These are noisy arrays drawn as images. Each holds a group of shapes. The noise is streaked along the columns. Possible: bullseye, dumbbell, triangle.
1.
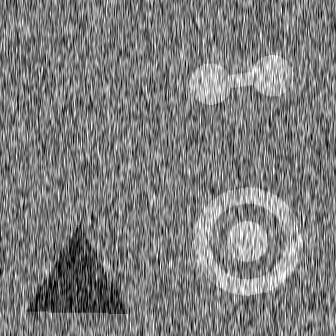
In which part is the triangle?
bottom left
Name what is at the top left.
nothing
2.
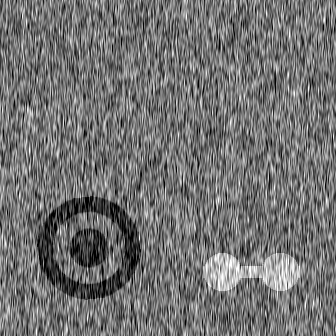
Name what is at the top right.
nothing
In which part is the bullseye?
bottom left
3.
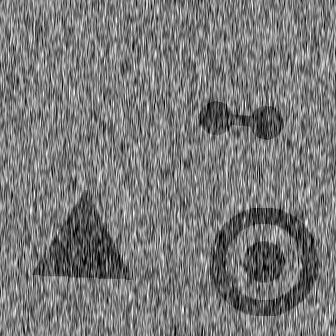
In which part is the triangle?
bottom left
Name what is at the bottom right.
bullseye
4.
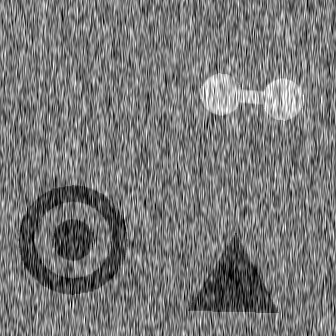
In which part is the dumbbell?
top right
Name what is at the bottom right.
triangle
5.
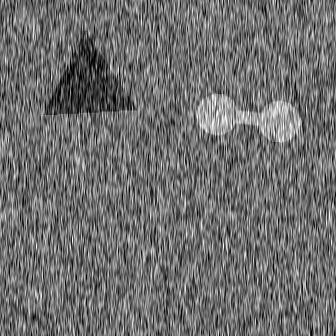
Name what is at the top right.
dumbbell
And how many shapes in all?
2
